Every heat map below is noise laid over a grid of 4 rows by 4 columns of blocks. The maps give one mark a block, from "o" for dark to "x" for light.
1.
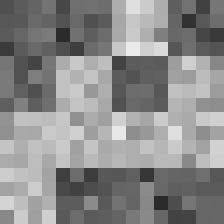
o o x o
o x o x
x x x x
x o o o
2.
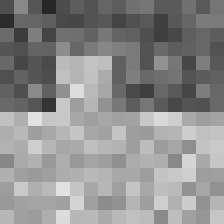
o o o o
o x o o
x x x x
x x x x
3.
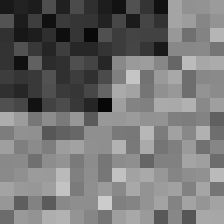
o o o x
o o x x
x x x x
x x x x
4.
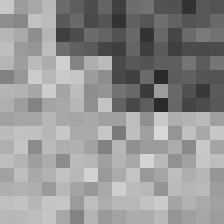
x o o o
x x o o
x x x x
x x x x
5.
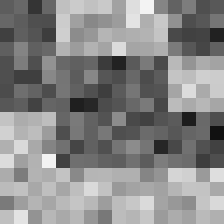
o x x o
o o o x
x o o o
x x x x
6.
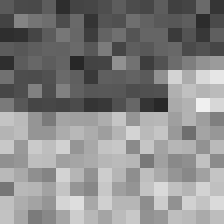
o o o o
o o o x
x x x x
x x x x
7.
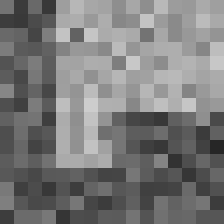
o x x x
o x x x
o x o o
o o o o
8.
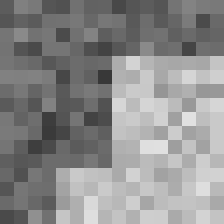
o o o o
o o x x
o o x x
o x x x
